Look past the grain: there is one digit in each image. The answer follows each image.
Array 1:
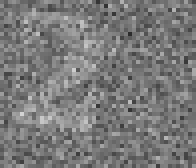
2
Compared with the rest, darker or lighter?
lighter
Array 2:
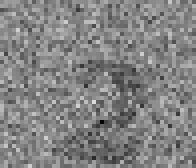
2
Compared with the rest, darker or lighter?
darker
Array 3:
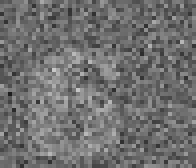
6
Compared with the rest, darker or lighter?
lighter
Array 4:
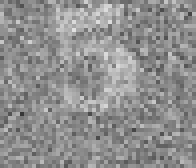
5
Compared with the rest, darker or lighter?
lighter
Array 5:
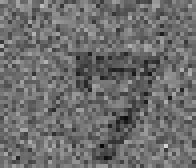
7
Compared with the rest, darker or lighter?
darker
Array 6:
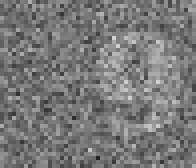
9
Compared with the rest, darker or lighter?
lighter
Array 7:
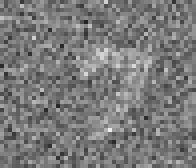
7
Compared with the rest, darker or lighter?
lighter
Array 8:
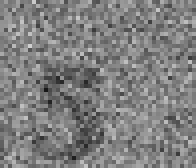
5
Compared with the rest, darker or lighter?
darker
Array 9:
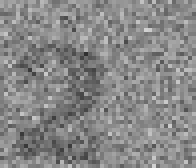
2
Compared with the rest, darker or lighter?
darker
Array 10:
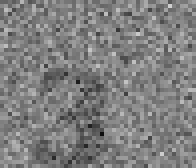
3
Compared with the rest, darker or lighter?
darker
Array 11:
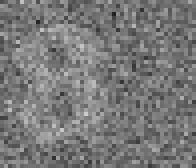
8
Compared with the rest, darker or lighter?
lighter
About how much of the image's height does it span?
two thirds
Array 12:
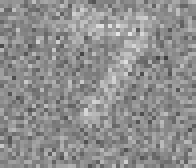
7
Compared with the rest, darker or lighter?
lighter
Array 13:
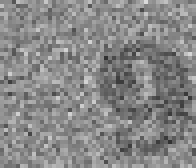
9
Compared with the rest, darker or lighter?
darker
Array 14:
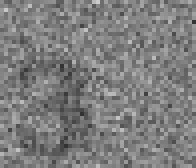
3
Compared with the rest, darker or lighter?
darker
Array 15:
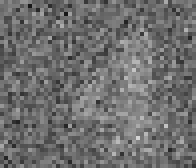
4
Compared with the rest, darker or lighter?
lighter
